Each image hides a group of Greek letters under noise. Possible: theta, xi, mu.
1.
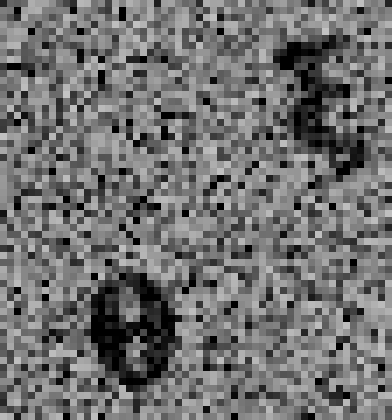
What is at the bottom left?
theta
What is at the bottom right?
nothing
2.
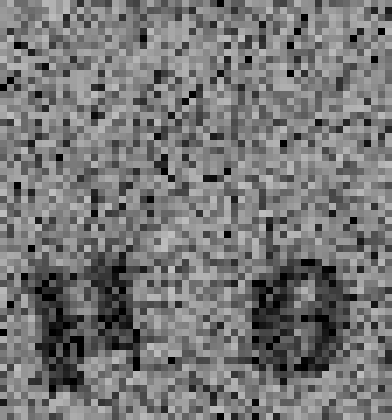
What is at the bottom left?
mu
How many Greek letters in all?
2
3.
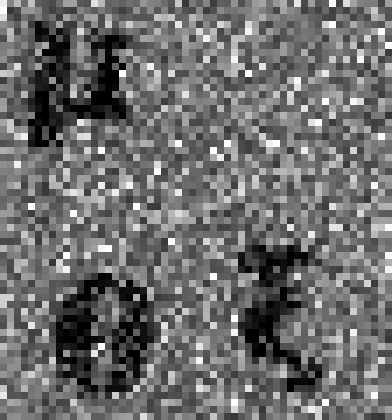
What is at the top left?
mu
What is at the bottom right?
xi
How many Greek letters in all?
3
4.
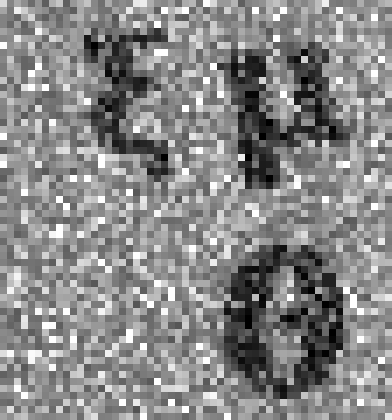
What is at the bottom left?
nothing
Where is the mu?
top right
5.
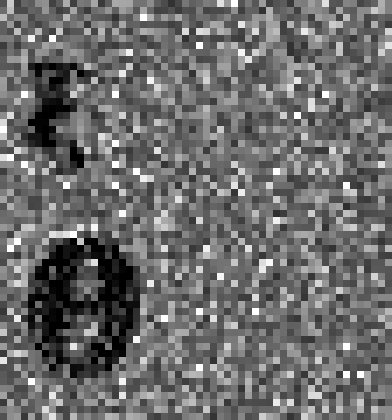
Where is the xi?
top left
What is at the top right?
nothing
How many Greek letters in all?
2
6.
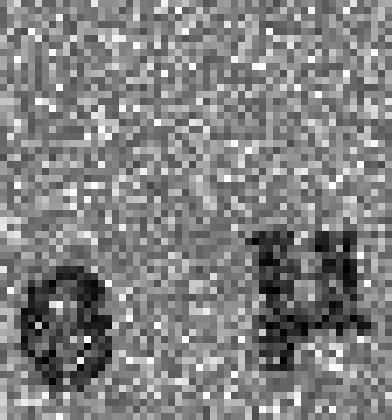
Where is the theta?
bottom left
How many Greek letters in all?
2
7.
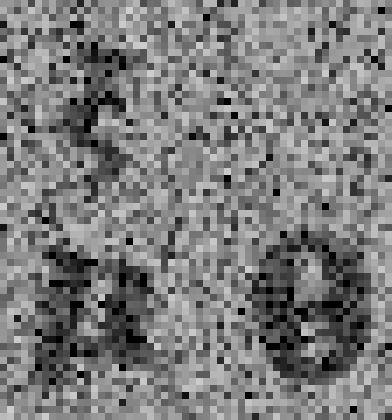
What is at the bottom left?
mu
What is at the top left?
xi
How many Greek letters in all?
3
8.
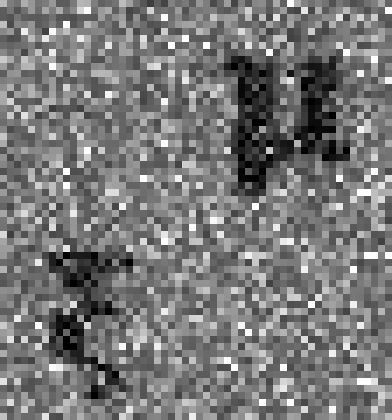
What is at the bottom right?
nothing
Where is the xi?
bottom left
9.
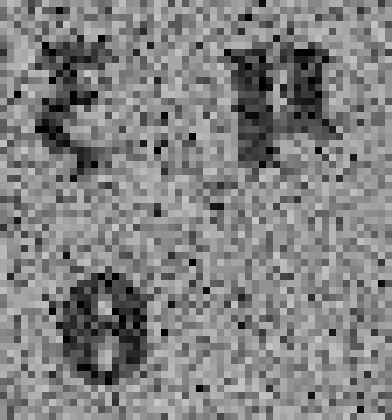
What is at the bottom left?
theta
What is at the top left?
xi
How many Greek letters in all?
3
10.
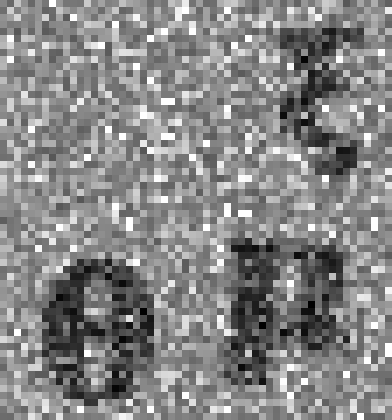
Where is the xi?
top right
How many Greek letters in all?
3
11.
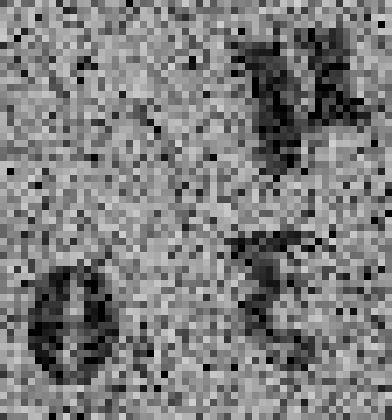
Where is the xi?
bottom right
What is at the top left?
nothing
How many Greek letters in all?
3
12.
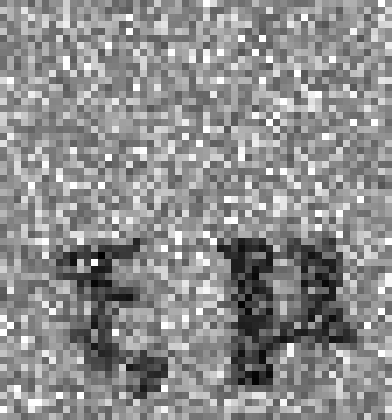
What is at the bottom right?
mu
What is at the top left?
nothing
